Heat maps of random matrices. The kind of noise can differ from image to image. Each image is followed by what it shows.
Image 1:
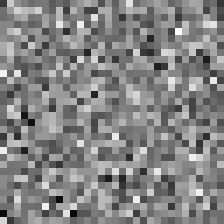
independent entries
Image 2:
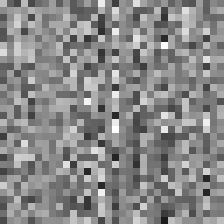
columns of uneven size
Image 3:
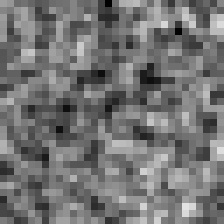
blotchy
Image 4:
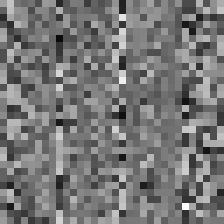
columns of uneven size
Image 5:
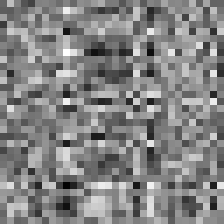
low rank plus noise
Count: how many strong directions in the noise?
one
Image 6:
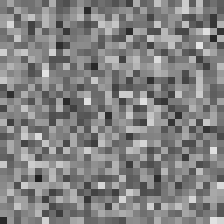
independent entries
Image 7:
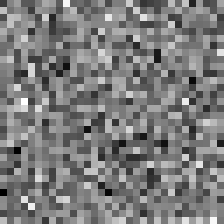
independent entries
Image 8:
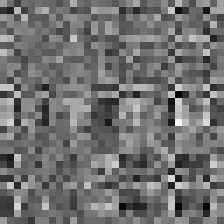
low rank plus noise
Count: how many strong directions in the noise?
one
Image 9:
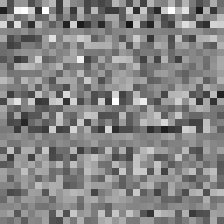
rows of uneven size
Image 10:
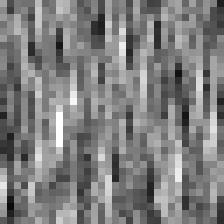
streaked along the columns
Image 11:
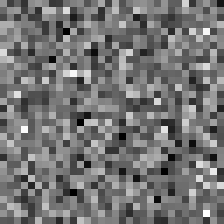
independent entries
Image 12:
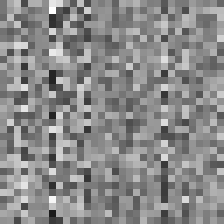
columns of uneven size
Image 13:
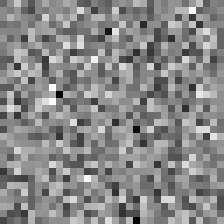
independent entries
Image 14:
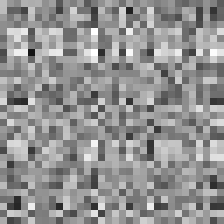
low rank plus noise
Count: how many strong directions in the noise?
one
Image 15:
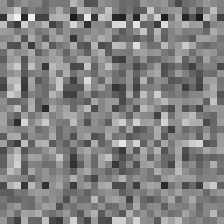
low rank plus noise
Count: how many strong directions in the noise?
one
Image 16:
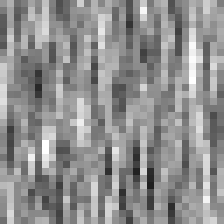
streaked along the columns
